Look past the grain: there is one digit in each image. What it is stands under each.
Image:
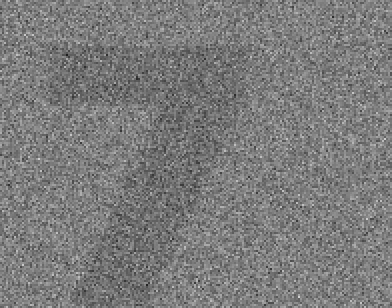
7
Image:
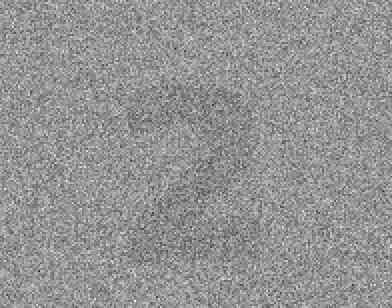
2
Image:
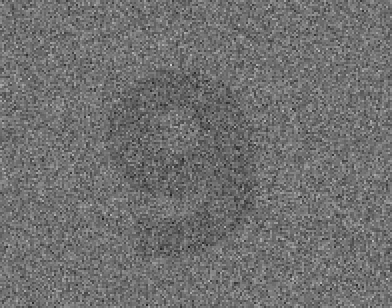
9
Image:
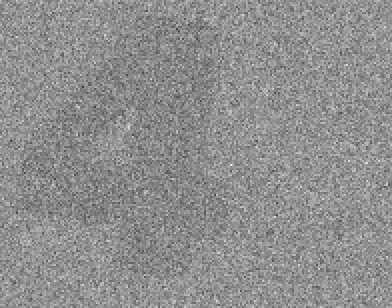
4
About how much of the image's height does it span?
nearly all
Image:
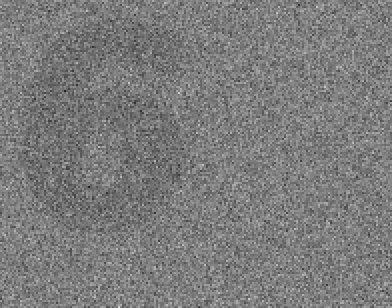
6
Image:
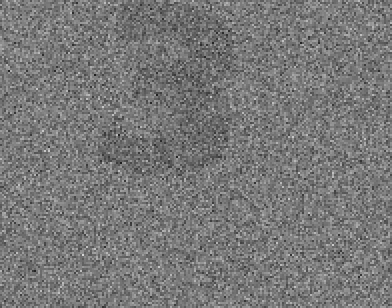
3
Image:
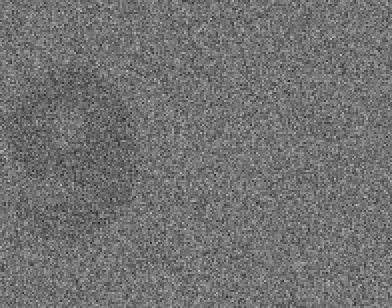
9
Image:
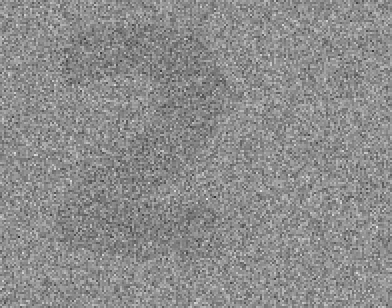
2
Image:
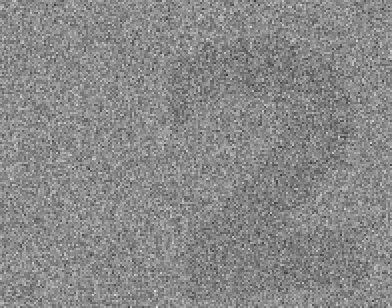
2
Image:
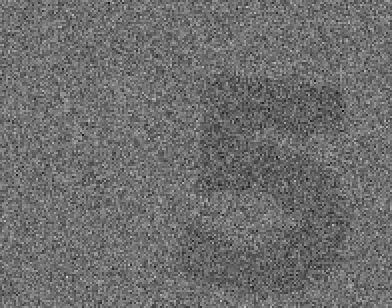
5
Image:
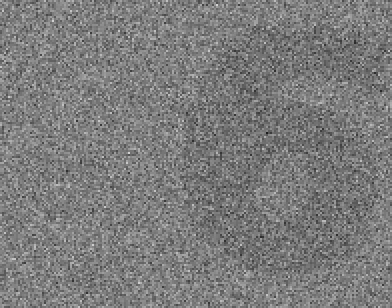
6
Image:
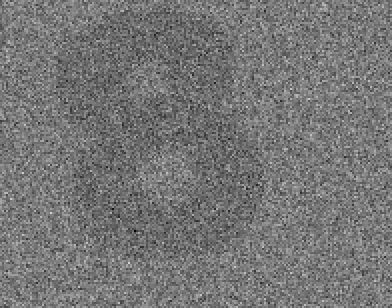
8
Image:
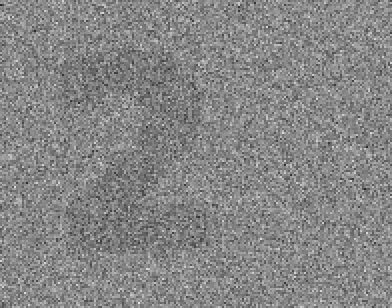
2
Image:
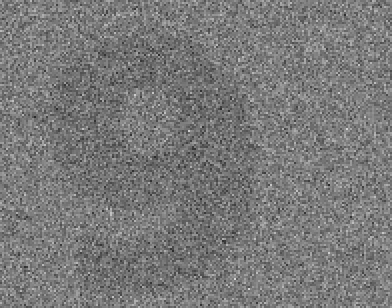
9
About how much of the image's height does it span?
nearly all
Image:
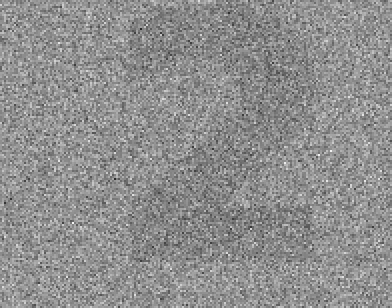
2
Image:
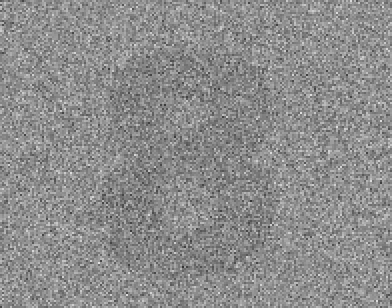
8
